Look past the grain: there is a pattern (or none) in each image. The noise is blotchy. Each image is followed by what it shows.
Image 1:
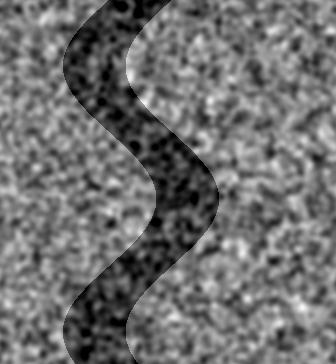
a wavy band
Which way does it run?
top to bottom
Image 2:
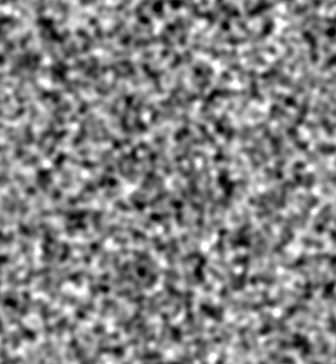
only noise
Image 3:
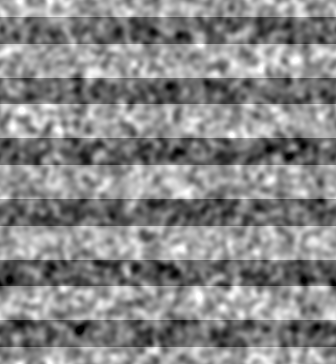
horizontal stripes
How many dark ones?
6
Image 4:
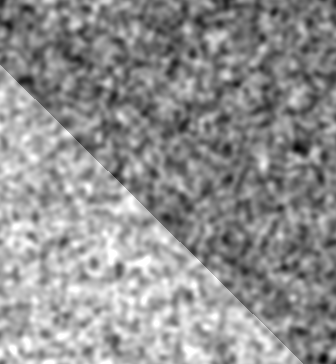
a sharp edge
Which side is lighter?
bottom left
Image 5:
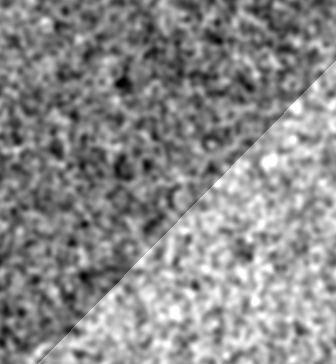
a sharp edge
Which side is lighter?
bottom right
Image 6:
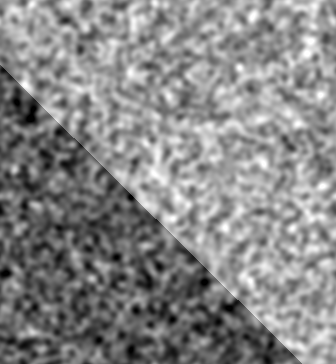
a sharp edge
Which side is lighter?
top right
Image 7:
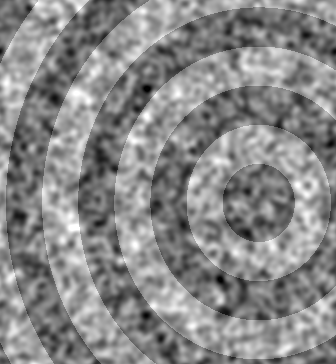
rings round one point
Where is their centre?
middle right
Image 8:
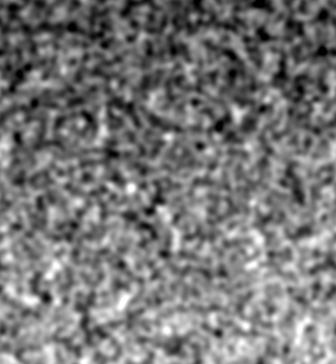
a smooth slope
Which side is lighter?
bottom
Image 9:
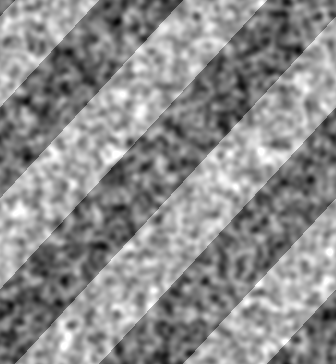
diagonal stripes
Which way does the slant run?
bottom left to top right
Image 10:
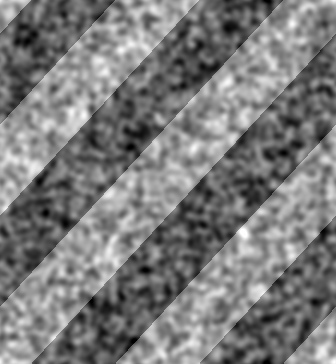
diagonal stripes
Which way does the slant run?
bottom left to top right
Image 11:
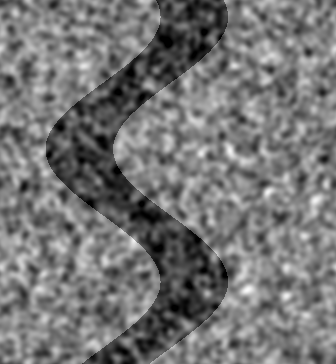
a wavy band
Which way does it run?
top to bottom
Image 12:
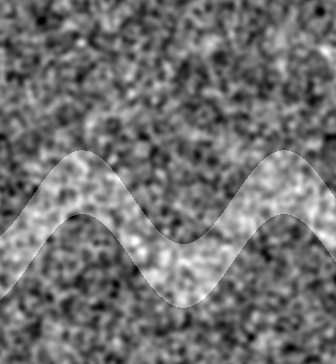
a wavy band
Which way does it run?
left to right
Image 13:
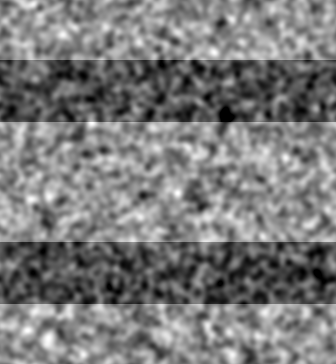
horizontal stripes
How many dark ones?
2
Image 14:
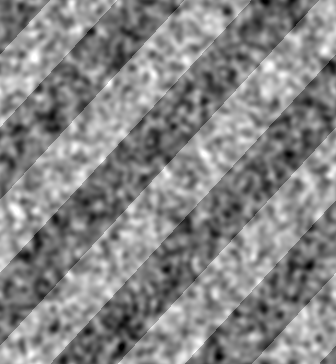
diagonal stripes
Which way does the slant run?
bottom left to top right
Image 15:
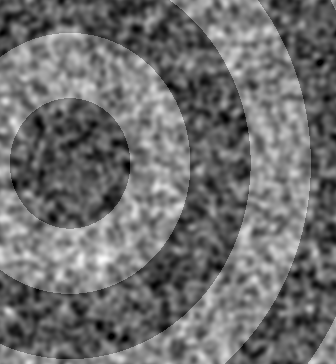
rings round one point
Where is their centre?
middle left
